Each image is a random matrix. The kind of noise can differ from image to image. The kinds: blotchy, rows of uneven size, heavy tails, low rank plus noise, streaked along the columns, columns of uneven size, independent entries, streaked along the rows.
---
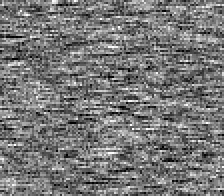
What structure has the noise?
streaked along the rows
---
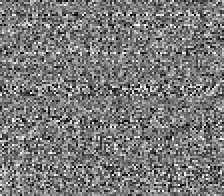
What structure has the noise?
rows of uneven size
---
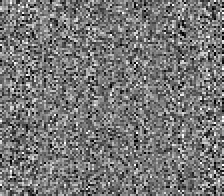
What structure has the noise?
columns of uneven size
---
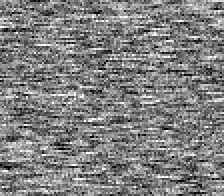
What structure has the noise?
streaked along the rows
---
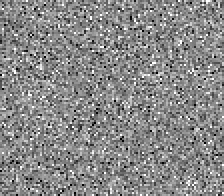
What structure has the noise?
heavy tails
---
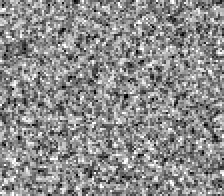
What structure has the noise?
blotchy
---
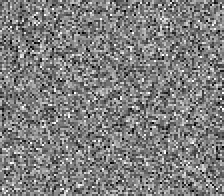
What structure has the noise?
independent entries
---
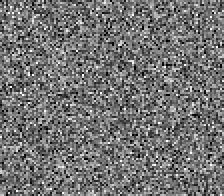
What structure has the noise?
independent entries
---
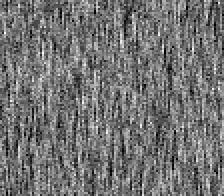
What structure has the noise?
streaked along the columns
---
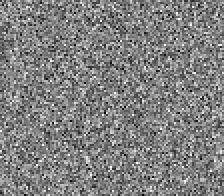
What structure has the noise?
independent entries
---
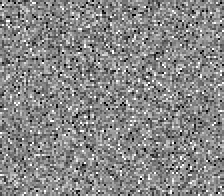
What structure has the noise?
heavy tails
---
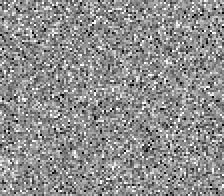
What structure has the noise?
heavy tails
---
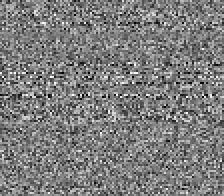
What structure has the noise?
rows of uneven size
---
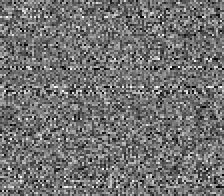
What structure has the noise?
rows of uneven size
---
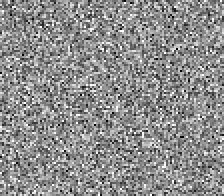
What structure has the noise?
independent entries
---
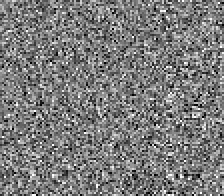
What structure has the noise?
low rank plus noise
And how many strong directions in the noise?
one
